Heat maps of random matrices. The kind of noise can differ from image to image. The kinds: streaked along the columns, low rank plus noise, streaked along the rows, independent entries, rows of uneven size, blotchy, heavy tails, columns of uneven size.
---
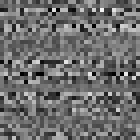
rows of uneven size
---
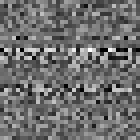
rows of uneven size
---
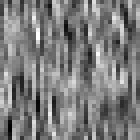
streaked along the columns
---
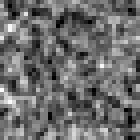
blotchy
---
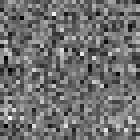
low rank plus noise
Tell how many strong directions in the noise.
five to eight
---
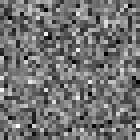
independent entries
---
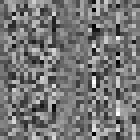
columns of uneven size
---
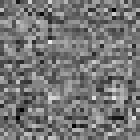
low rank plus noise
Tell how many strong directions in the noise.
five to eight
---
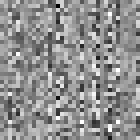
columns of uneven size
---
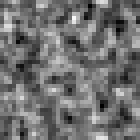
blotchy
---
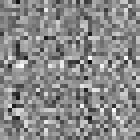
low rank plus noise
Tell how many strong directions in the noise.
three or four
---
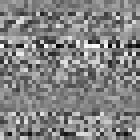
rows of uneven size
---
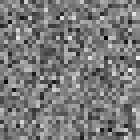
independent entries
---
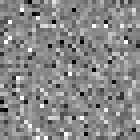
heavy tails
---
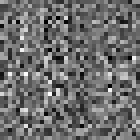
low rank plus noise
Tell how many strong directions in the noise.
three or four
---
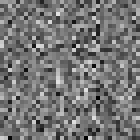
low rank plus noise
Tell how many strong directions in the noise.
five to eight
